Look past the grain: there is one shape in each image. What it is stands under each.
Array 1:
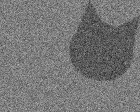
cat's head
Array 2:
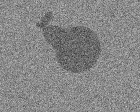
pear
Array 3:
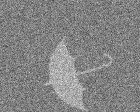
umbrella
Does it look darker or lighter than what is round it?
lighter
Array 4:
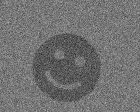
smiling face
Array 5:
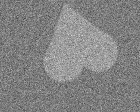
heart
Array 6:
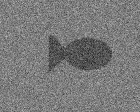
fish
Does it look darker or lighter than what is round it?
darker
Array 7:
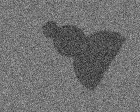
chess pawn
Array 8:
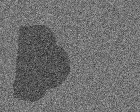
cloud
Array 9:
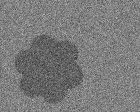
flower
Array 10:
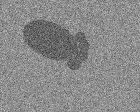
footprint
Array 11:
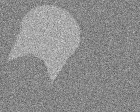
cat's head
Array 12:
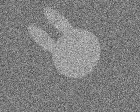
rabbit's head
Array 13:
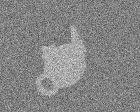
teapot
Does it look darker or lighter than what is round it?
lighter
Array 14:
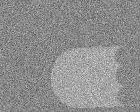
ghost
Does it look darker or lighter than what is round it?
lighter
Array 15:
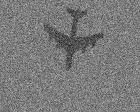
airplane
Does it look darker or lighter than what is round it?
darker
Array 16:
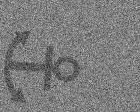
anchor
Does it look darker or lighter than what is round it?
darker
